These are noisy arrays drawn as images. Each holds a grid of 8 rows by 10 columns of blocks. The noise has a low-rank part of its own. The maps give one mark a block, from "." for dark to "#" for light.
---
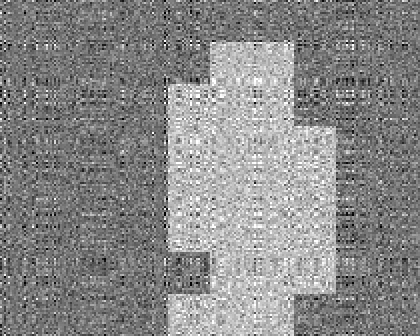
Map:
..........
.....##...
....###...
....####..
....####..
....####..
.....###..
....###...
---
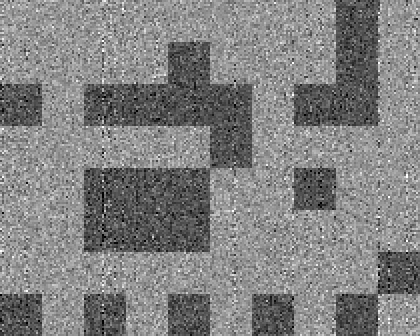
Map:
########.#
####.###.#
.#....#..#
#####.####
##...##.##
##...#####
#########.
.#.#.#.#.#
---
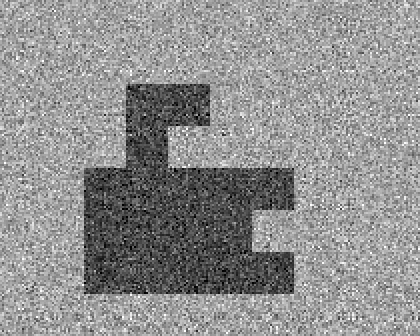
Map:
##########
##########
###..#####
###.######
##.....###
##....####
##.....###
##########
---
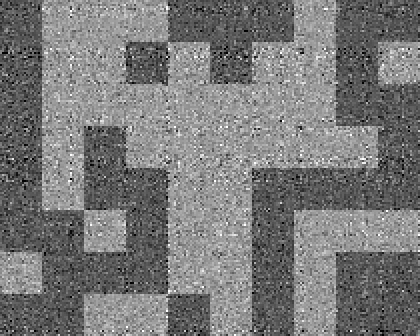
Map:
.###...#..
.##.#.##.#
.#######..
.#.######.
.#..##....
..#.##.###
#...##.#..
..##.#.#..
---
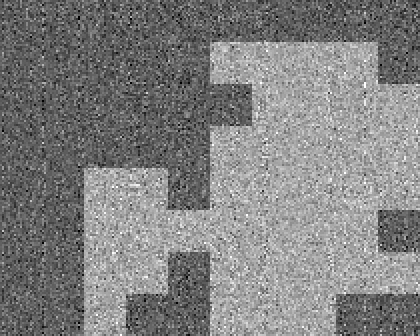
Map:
..........
.....####.
......####
.....#####
..##.#####
..#######.
..##.#####
..#..###..
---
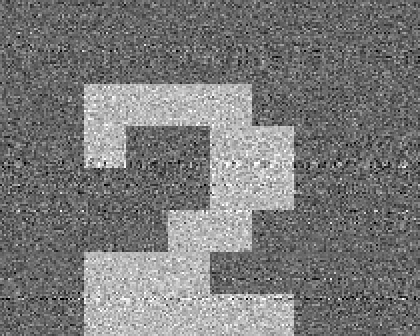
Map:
..........
..........
..####....
..#..##...
.....##...
....##....
..###.....
..#####...
